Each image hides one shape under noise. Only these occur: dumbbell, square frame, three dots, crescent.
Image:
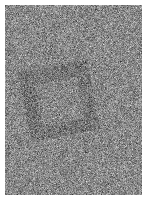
square frame
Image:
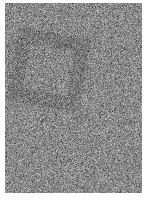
square frame
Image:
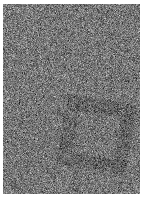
square frame
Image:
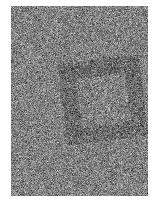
square frame
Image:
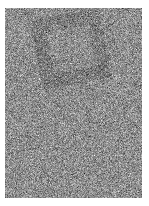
square frame
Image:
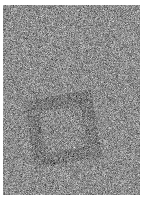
square frame
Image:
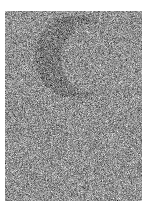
crescent
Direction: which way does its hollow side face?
right
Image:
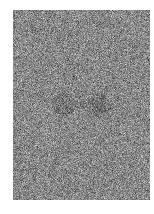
dumbbell
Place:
centre
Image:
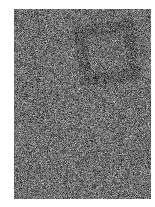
square frame
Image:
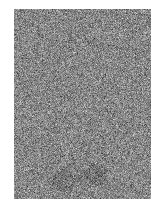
dumbbell
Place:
bottom middle
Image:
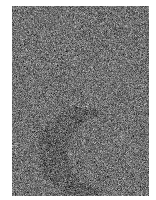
crescent
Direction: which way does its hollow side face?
right
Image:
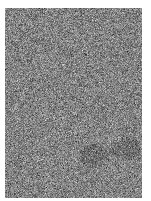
dumbbell
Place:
bottom right
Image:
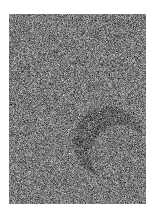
crescent
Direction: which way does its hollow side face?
down and right
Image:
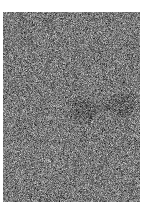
dumbbell
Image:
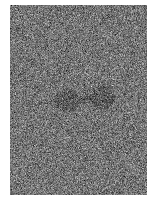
dumbbell
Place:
centre
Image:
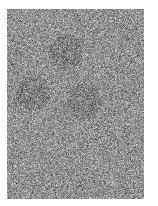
three dots
